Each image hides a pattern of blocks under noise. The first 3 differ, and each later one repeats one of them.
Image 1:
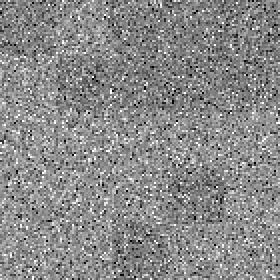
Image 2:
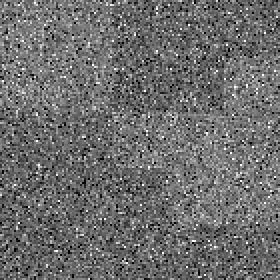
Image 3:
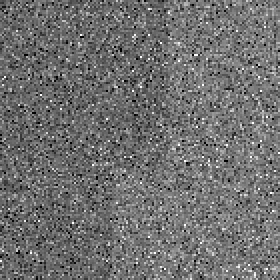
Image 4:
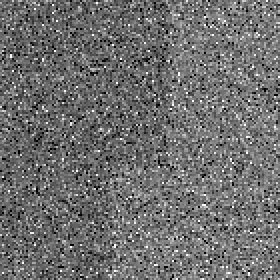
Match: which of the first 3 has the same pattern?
3
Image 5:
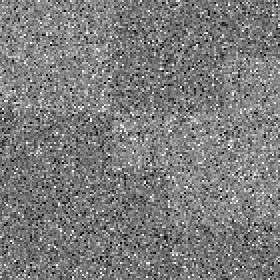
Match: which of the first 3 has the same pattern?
2
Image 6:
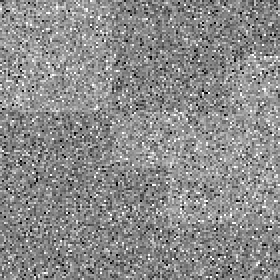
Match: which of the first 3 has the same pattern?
2
